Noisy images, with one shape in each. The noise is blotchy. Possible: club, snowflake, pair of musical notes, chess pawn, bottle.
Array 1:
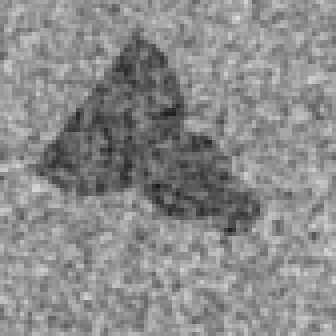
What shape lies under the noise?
chess pawn
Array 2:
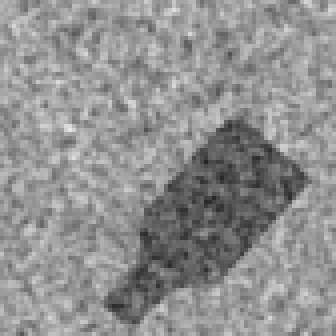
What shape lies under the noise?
bottle
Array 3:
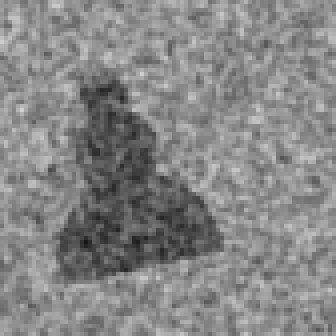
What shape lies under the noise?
chess pawn
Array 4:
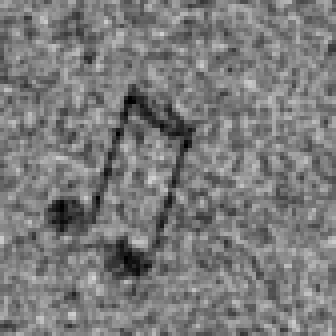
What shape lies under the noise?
pair of musical notes
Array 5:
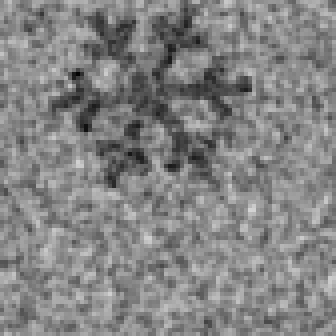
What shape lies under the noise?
snowflake
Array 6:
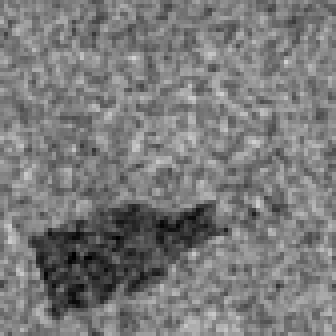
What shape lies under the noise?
bottle
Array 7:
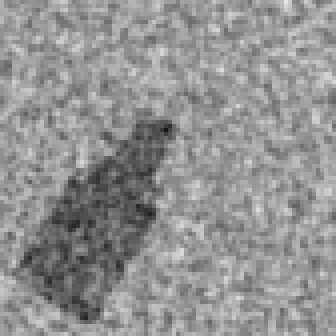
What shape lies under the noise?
bottle
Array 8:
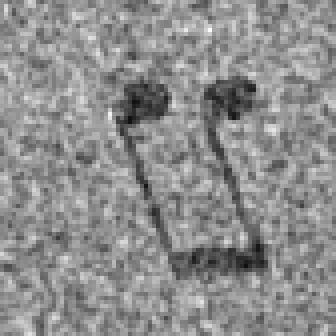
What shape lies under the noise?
pair of musical notes
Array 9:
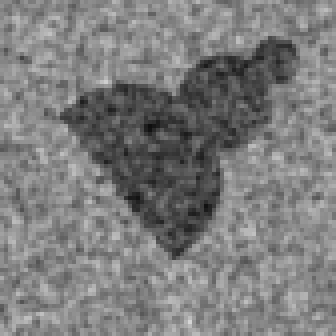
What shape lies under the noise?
chess pawn
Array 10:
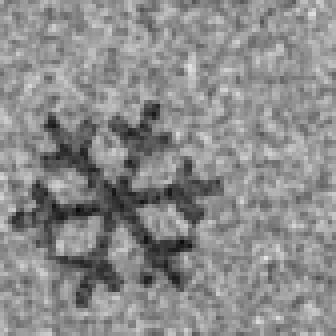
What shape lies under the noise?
snowflake
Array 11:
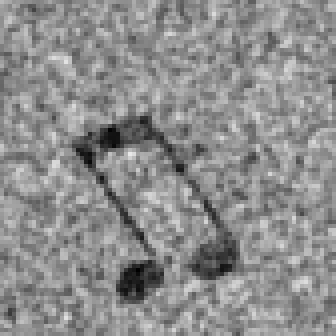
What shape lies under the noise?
pair of musical notes
